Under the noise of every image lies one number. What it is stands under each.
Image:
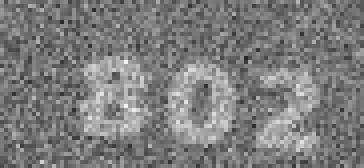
802
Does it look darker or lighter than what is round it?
lighter
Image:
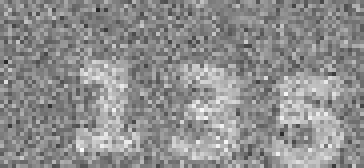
135
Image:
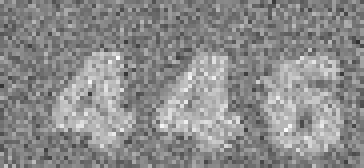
446
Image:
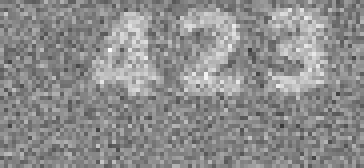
423
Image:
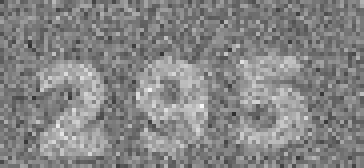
295
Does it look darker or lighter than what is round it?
lighter
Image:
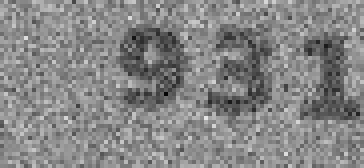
931
